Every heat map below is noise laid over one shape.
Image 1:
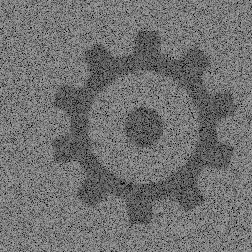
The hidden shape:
gear
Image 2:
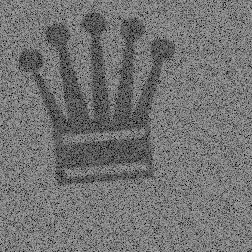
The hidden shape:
chess queen
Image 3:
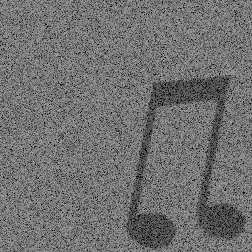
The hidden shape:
pair of musical notes
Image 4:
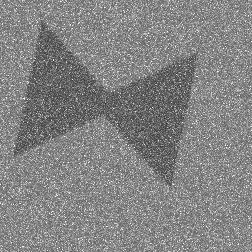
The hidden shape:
bow tie
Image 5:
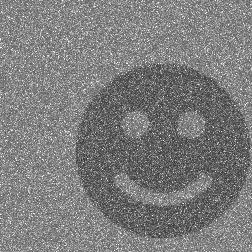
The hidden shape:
smiling face
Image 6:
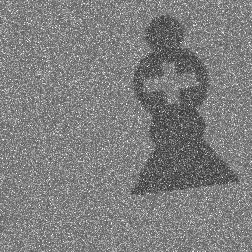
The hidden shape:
chess bishop
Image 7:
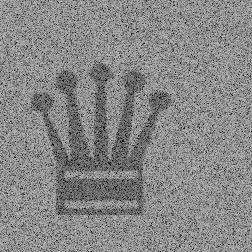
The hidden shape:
chess queen
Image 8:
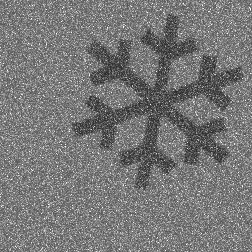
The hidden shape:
snowflake
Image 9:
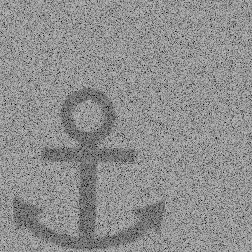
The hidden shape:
anchor
